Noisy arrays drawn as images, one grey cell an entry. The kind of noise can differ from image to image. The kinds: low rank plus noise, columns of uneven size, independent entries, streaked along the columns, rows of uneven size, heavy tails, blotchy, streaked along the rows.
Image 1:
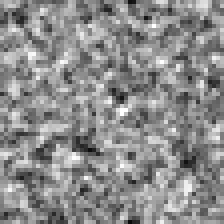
blotchy
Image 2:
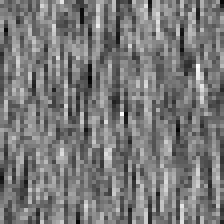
streaked along the columns
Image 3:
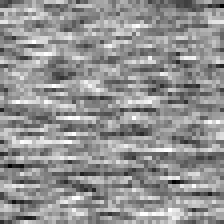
streaked along the rows
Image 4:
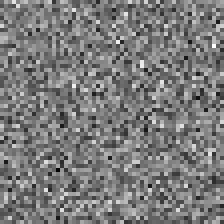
independent entries
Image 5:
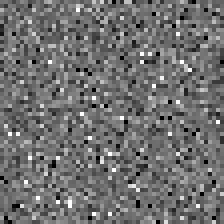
heavy tails
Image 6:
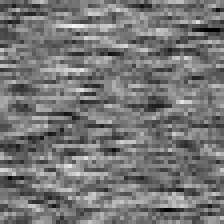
streaked along the rows
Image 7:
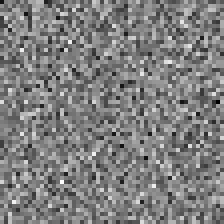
independent entries
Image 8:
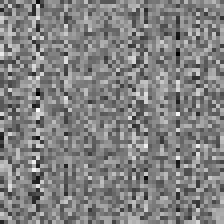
columns of uneven size
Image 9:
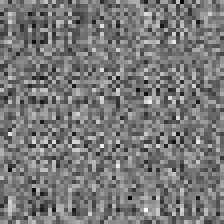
low rank plus noise
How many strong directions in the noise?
one
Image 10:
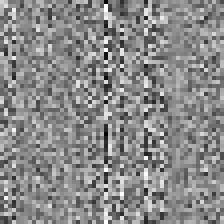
columns of uneven size
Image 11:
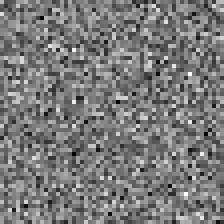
independent entries
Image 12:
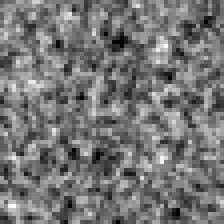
blotchy
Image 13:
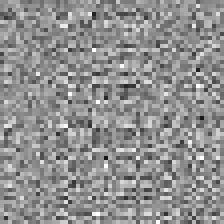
low rank plus noise
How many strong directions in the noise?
one
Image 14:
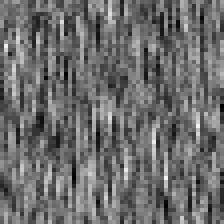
streaked along the columns
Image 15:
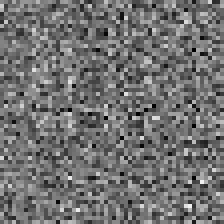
low rank plus noise
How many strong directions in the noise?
three or four
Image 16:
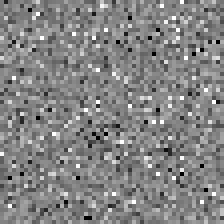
heavy tails
